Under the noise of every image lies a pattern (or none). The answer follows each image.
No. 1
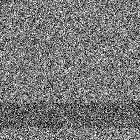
one band of rows
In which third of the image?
bottom
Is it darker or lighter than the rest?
darker
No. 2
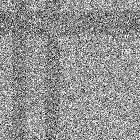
bands of rows crossing bands of columns
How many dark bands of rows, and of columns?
1 and 2
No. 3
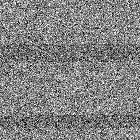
bands of rows
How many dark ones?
2
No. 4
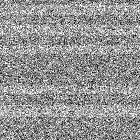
bands of rows
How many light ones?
5
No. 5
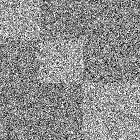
blocks along the diagonal
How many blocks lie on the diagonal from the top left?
3
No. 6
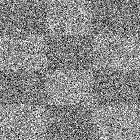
a checkerboard
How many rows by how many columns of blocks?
4 by 3
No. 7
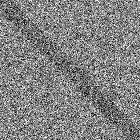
a diagonal band
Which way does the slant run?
top left to bottom right
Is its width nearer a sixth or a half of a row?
a sixth
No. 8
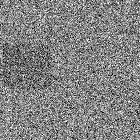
one block
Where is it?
middle left
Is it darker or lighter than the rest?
darker
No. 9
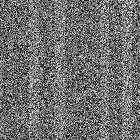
bands of columns
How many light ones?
4
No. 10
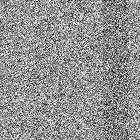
one band of columns
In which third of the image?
right
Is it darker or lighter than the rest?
darker
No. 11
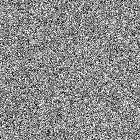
only noise
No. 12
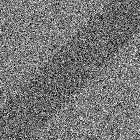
a diagonal band
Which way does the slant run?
bottom left to top right
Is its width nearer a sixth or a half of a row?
a half
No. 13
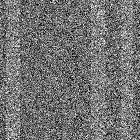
bands of columns
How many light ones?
3
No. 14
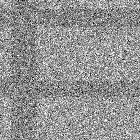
bands of rows crossing bands of columns
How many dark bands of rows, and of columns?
2 and 1
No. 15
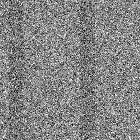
bands of columns
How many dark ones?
2
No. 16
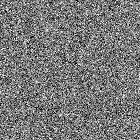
only noise
